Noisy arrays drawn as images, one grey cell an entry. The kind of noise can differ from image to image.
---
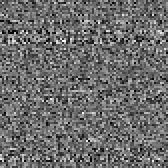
rows of uneven size
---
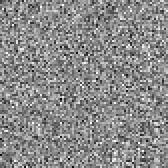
low rank plus noise
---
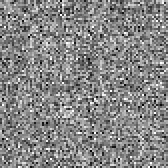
low rank plus noise
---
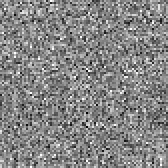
low rank plus noise
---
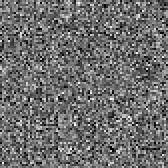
low rank plus noise
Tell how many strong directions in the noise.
three or four
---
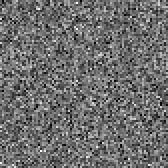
independent entries
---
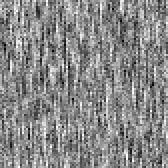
streaked along the columns
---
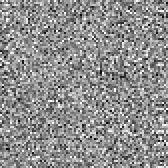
low rank plus noise
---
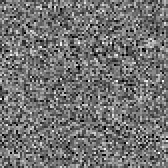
low rank plus noise
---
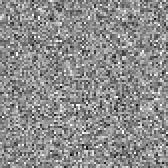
low rank plus noise
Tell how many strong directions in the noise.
three or four
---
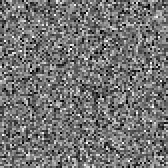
independent entries
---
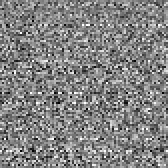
rows of uneven size
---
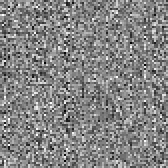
columns of uneven size
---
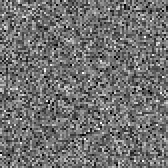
independent entries
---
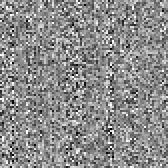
columns of uneven size
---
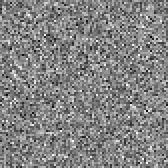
independent entries
